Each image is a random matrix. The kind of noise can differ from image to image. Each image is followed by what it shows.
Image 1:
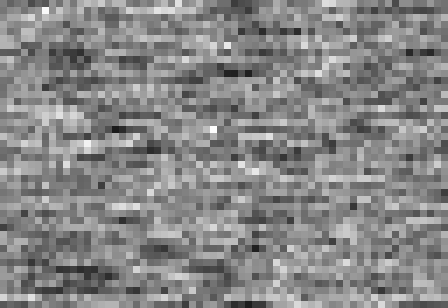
streaked along the rows
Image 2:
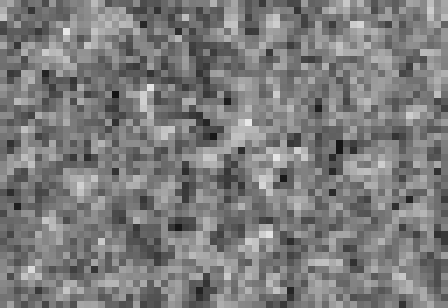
blotchy
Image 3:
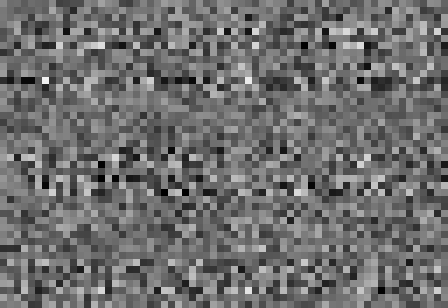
rows of uneven size
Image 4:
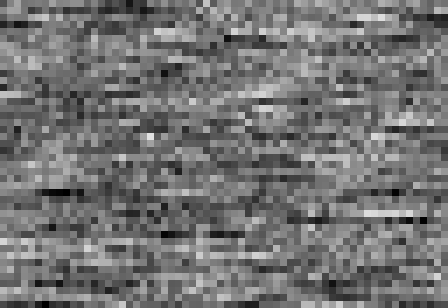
streaked along the rows
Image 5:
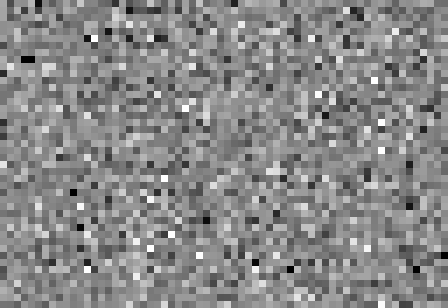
heavy tails
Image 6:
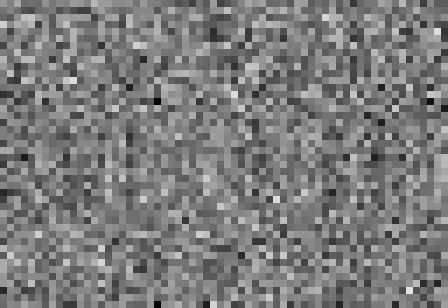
low rank plus noise
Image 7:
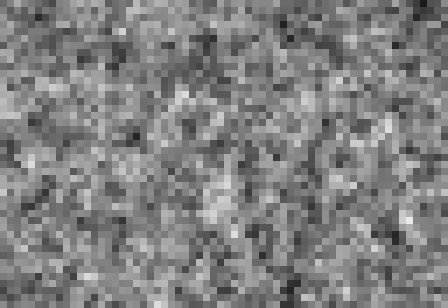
blotchy
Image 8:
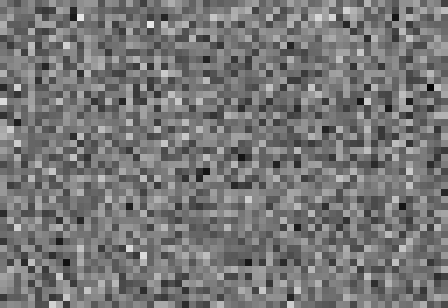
low rank plus noise
